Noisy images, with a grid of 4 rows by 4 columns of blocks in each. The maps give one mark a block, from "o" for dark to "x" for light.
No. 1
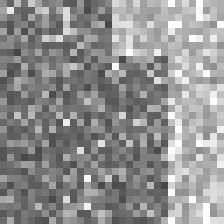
o o x x
o o o x
o o o x
o o o x
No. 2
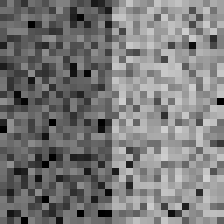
o o x x
o o x x
o o x x
o o x x
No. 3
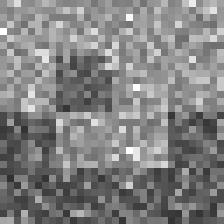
x x x x
x o x x
o x x o
o o o o
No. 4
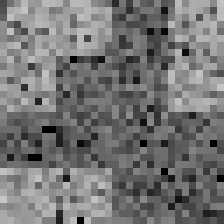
x x o x
x o o x
o o o o
x x o o
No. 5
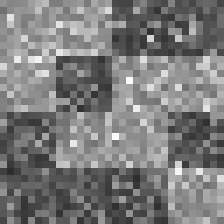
x x o o
x o x x
o x x o
o o o x
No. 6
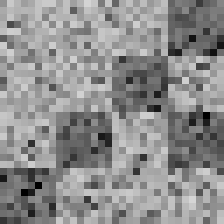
x x x o
x x o x
x o x o
o x x x
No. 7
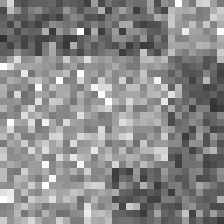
o o o x
x x x o
x x x o
x x o o
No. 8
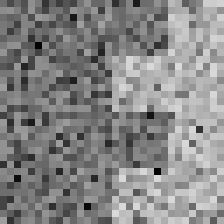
o o o x
o o x x
o o o x
o o x x
